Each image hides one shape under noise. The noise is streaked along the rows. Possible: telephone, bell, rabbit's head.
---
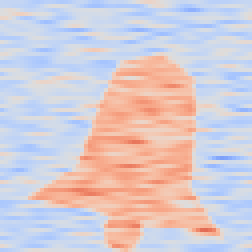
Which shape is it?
bell
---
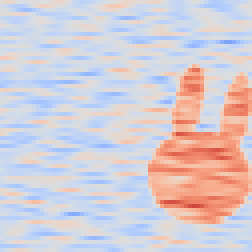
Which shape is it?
rabbit's head
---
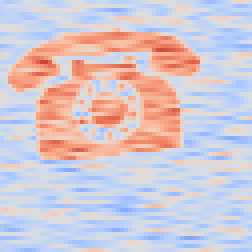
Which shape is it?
telephone
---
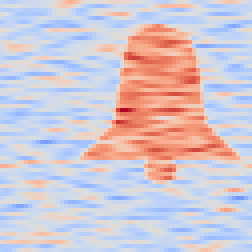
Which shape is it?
bell
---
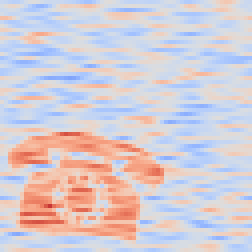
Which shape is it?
telephone
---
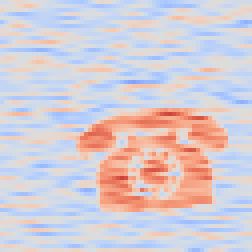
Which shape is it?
telephone
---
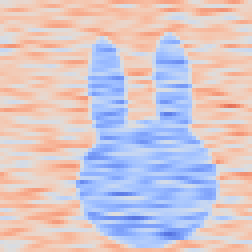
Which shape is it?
rabbit's head
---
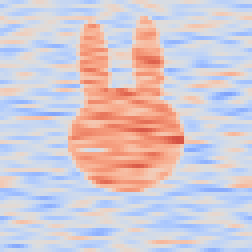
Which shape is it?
rabbit's head
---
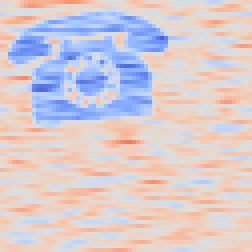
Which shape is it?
telephone
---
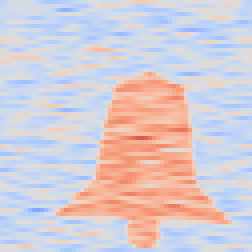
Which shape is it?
bell
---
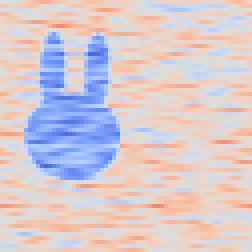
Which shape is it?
rabbit's head
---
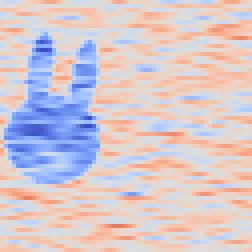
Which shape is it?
rabbit's head
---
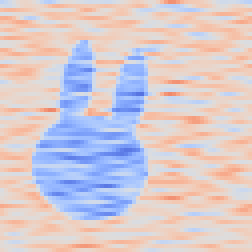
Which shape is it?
rabbit's head
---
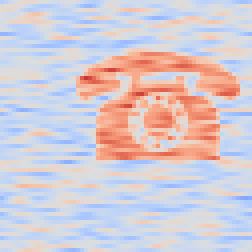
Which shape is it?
telephone
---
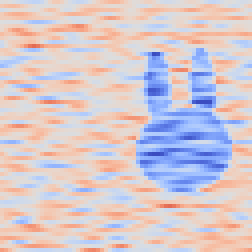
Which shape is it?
rabbit's head
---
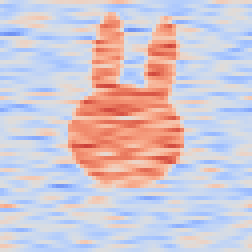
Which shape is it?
rabbit's head
